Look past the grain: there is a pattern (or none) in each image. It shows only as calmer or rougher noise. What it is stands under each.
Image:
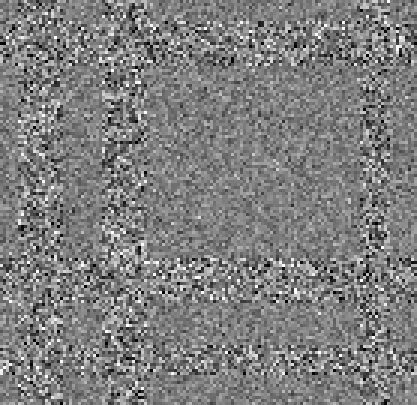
bands of rows crossing bands of columns
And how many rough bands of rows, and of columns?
3 and 3
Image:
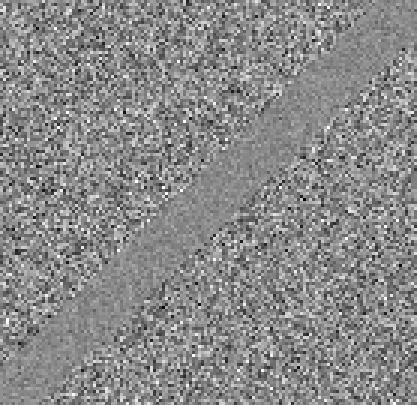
a diagonal band
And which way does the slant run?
bottom left to top right
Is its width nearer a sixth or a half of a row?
a sixth
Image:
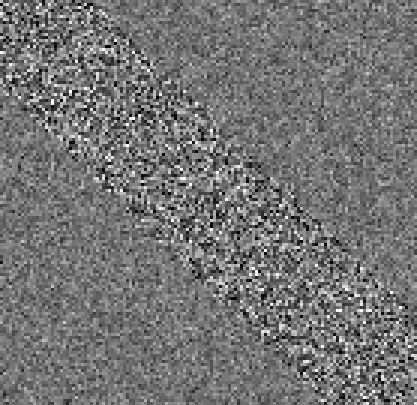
a diagonal band
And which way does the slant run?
top left to bottom right
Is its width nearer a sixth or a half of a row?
a half
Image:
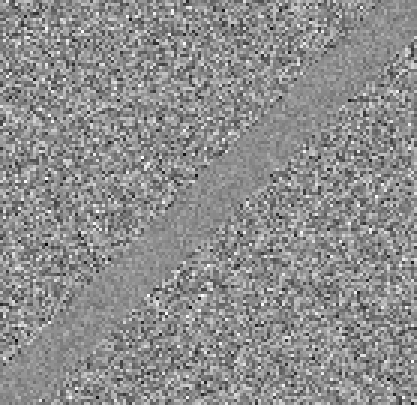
a diagonal band
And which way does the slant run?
bottom left to top right
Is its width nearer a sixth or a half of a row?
a sixth
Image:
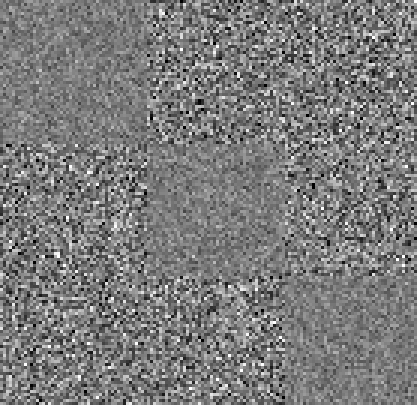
blocks along the diagonal
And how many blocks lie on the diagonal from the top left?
3
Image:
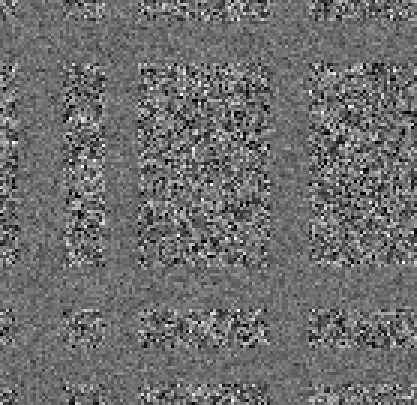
bands of rows crossing bands of columns
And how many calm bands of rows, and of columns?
3 and 3
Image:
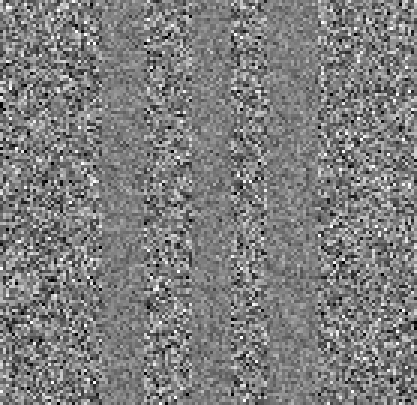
bands of columns
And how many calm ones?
3
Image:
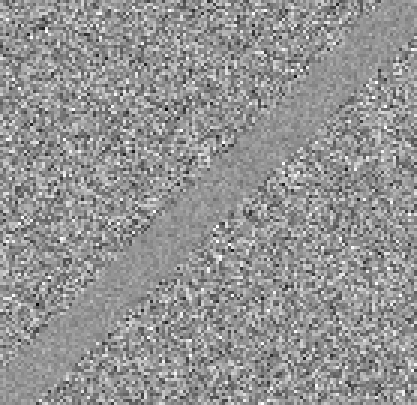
a diagonal band
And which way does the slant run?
bottom left to top right
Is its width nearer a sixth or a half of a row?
a sixth
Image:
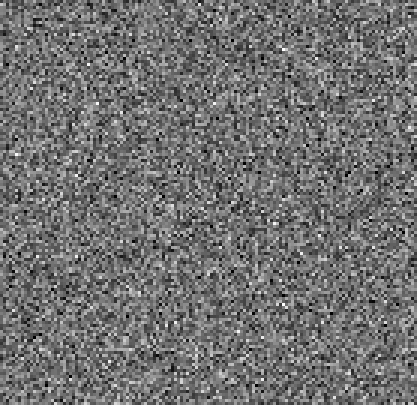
only noise
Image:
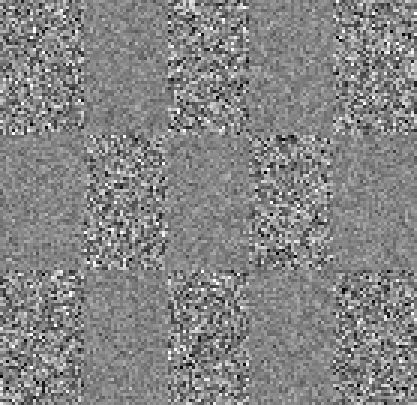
a checkerboard
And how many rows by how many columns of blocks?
3 by 5
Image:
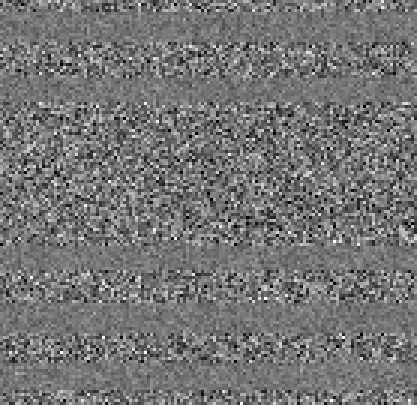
bands of rows
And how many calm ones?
5
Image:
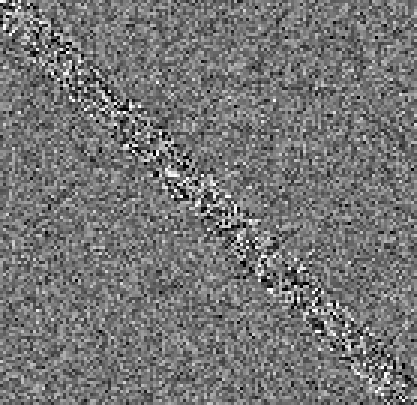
a diagonal band
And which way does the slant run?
top left to bottom right
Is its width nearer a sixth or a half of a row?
a sixth
